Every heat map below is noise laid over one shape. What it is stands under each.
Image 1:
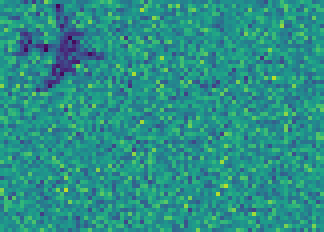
airplane
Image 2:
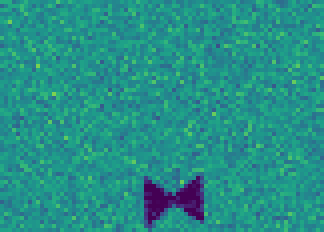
bow tie
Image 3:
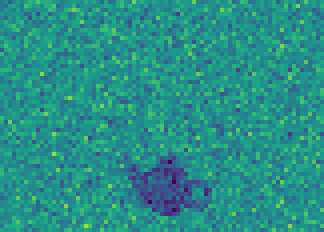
teapot
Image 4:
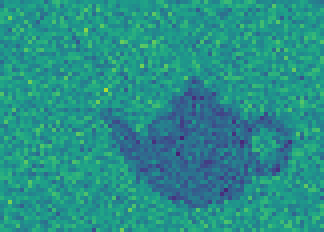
teapot
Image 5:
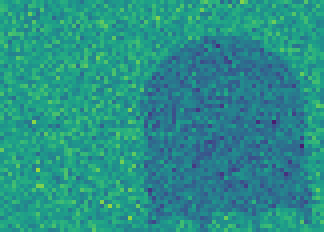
ghost
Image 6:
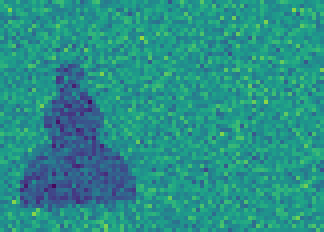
chess pawn
